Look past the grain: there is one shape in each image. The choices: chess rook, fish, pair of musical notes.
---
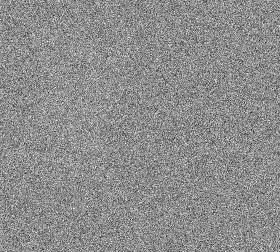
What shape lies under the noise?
chess rook
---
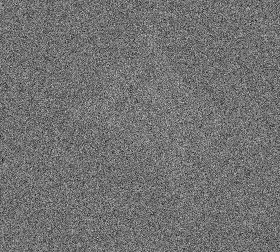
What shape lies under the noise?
chess rook
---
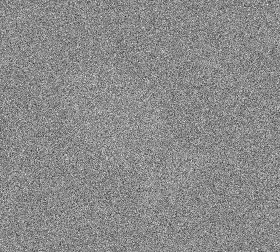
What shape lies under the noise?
fish
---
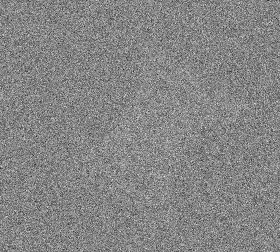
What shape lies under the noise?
chess rook
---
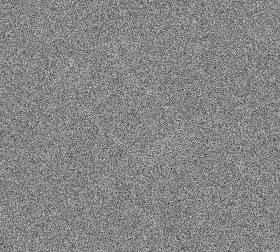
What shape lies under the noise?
pair of musical notes
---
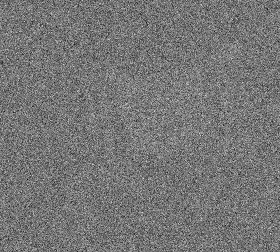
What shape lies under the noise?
chess rook
